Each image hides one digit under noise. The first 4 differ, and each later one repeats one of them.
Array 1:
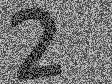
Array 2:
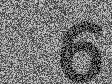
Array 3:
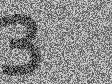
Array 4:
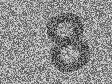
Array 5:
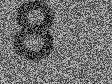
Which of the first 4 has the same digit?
4
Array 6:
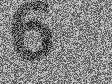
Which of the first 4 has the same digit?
2
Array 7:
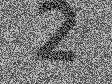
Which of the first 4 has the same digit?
1
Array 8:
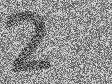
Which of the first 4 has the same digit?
1
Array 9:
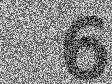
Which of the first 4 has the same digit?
2
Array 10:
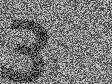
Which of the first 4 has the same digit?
3
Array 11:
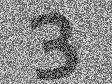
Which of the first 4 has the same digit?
3
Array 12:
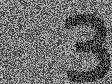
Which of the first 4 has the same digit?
3
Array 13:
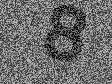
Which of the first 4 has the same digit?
4
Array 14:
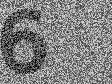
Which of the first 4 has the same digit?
2
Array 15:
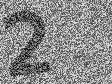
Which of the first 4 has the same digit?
1
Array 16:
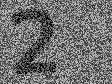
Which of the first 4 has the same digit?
1
